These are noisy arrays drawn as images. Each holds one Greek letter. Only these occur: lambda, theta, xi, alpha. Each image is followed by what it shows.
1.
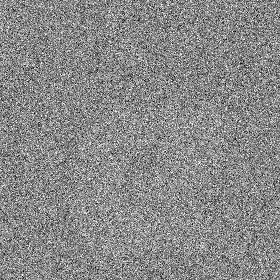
alpha
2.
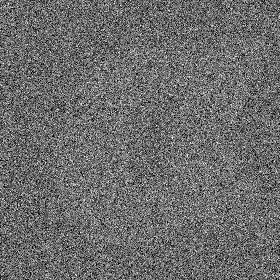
alpha
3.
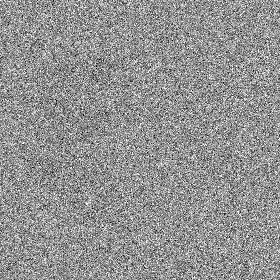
xi
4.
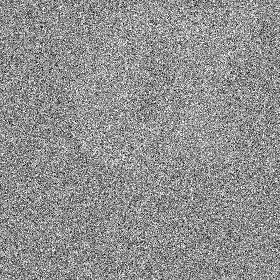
alpha
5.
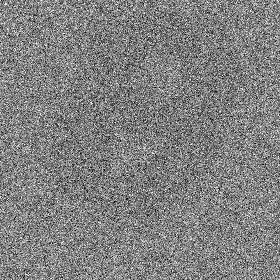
theta
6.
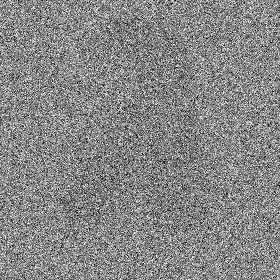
lambda
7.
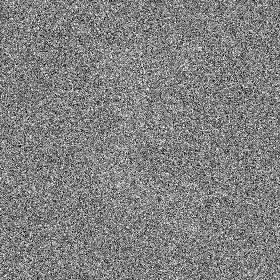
xi
